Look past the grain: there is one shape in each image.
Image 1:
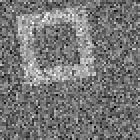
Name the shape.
square frame
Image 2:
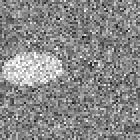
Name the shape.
ellipse
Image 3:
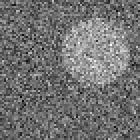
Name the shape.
disc
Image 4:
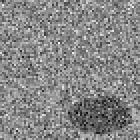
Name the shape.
ellipse
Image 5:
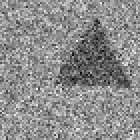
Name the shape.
triangle
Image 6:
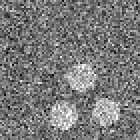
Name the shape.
three dots
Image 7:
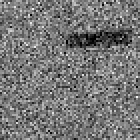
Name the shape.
bar
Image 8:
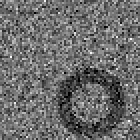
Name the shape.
ring
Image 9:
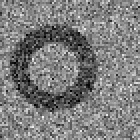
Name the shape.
ring
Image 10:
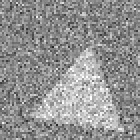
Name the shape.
triangle
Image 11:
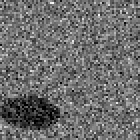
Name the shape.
ellipse
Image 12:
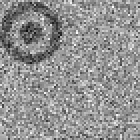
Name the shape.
bullseye
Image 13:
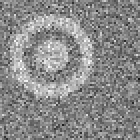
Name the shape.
bullseye
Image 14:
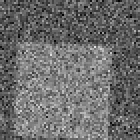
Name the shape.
square
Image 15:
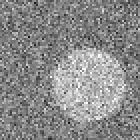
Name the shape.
disc
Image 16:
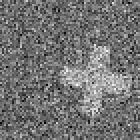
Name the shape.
cross
